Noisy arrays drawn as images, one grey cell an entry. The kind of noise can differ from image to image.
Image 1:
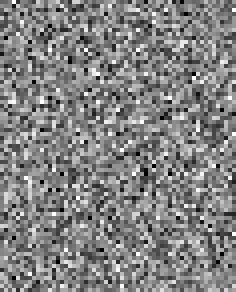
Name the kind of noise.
independent entries
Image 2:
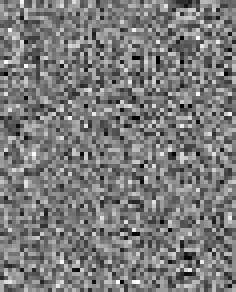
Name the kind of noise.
low rank plus noise
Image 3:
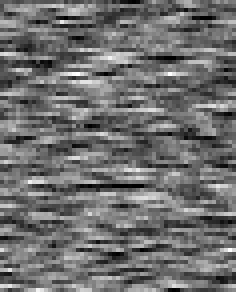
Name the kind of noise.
streaked along the rows
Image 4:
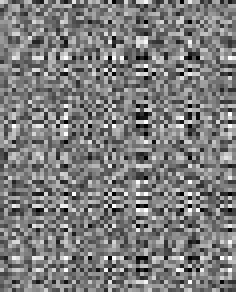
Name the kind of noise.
low rank plus noise
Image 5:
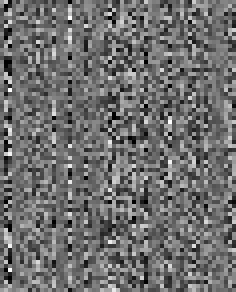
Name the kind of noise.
columns of uneven size
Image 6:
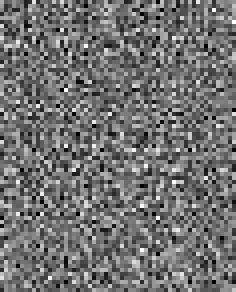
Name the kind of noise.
low rank plus noise
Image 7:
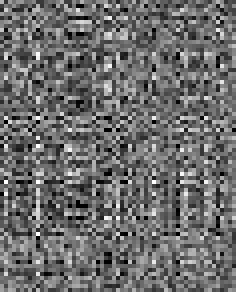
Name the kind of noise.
low rank plus noise
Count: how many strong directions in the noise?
two
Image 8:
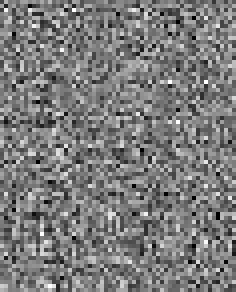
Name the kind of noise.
low rank plus noise
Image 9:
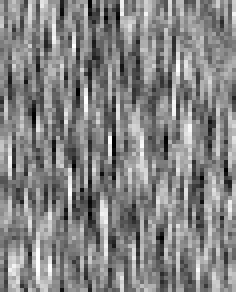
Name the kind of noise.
streaked along the columns
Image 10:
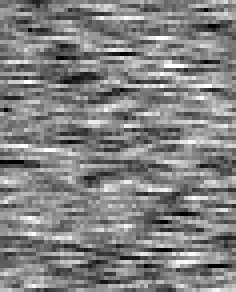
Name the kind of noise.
streaked along the rows
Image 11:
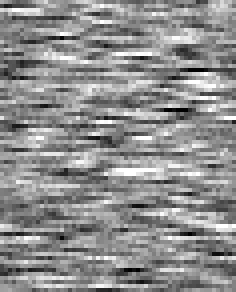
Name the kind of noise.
streaked along the rows
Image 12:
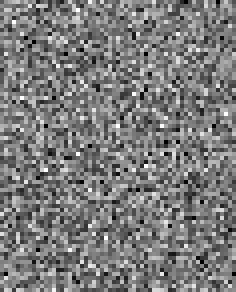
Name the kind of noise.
independent entries
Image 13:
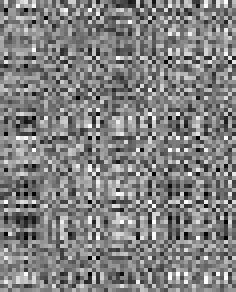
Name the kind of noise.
low rank plus noise
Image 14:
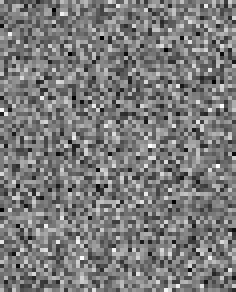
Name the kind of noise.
independent entries
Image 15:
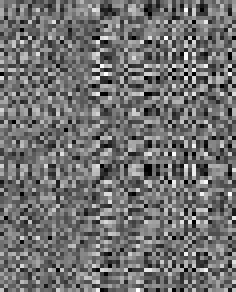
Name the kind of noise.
low rank plus noise
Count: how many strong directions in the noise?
one
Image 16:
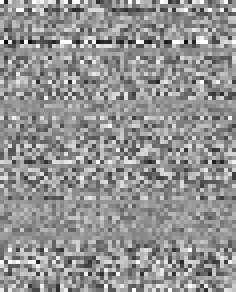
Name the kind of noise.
rows of uneven size
